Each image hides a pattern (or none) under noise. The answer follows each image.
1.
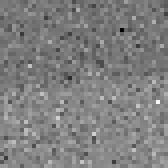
a sharp edge
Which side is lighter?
bottom
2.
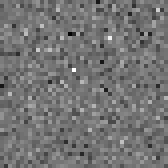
only noise
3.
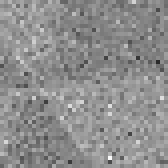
spokes from one point
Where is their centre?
middle left
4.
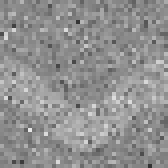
a wavy band
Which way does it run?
left to right
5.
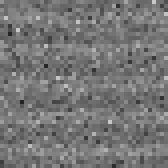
horizontal stripes
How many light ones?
5
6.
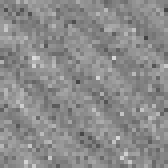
diagonal stripes
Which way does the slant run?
top left to bottom right
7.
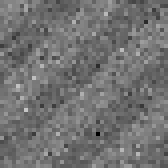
diagonal stripes
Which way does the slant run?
bottom left to top right
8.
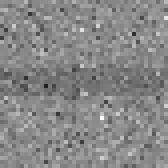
one horizontal stripe
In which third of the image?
middle
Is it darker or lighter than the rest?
darker
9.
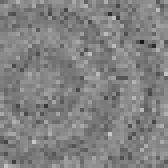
rings round one point
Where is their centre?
middle left
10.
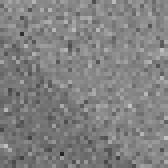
a sharp edge
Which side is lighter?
top right
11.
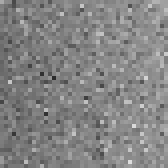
a smooth slope
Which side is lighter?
right
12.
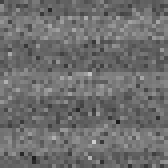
horizontal stripes
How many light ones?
3
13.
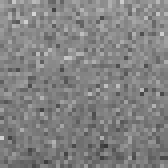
a smooth slope
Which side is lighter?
top
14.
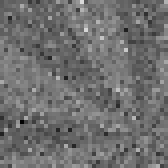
spokes from one point
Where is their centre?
bottom right
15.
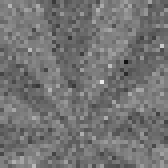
spokes from one point
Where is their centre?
bottom middle
